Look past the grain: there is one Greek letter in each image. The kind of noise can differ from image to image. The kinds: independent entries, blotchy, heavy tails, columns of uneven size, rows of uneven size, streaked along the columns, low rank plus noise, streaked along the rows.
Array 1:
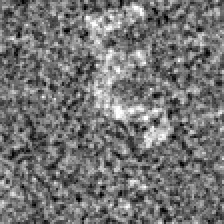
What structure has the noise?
blotchy
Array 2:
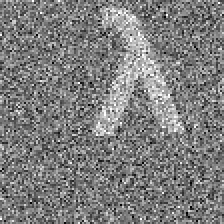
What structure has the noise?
independent entries
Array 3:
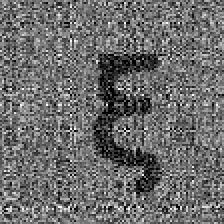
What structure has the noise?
low rank plus noise
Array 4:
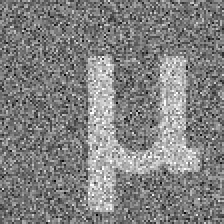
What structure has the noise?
independent entries
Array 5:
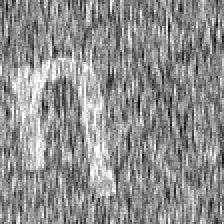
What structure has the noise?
streaked along the columns
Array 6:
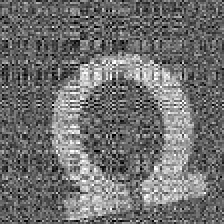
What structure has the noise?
low rank plus noise
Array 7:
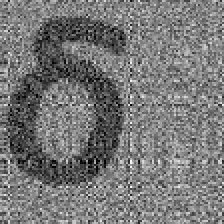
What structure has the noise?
low rank plus noise
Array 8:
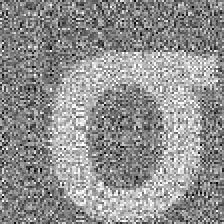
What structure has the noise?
low rank plus noise
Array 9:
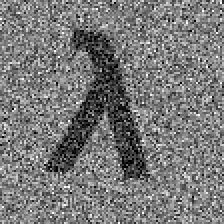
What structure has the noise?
independent entries
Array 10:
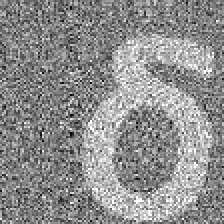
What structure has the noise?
low rank plus noise
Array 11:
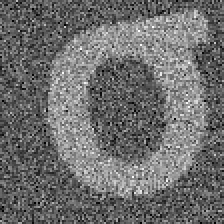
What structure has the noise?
independent entries
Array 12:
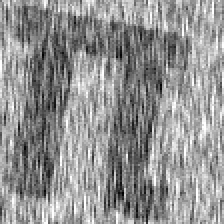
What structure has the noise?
streaked along the columns
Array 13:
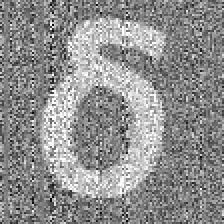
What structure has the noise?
columns of uneven size
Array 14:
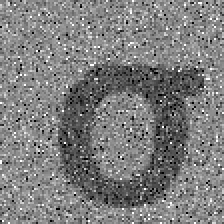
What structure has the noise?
heavy tails
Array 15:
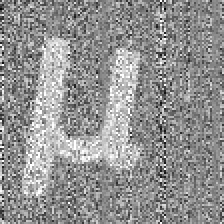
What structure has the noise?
columns of uneven size
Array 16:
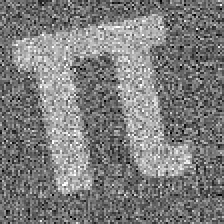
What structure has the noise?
low rank plus noise
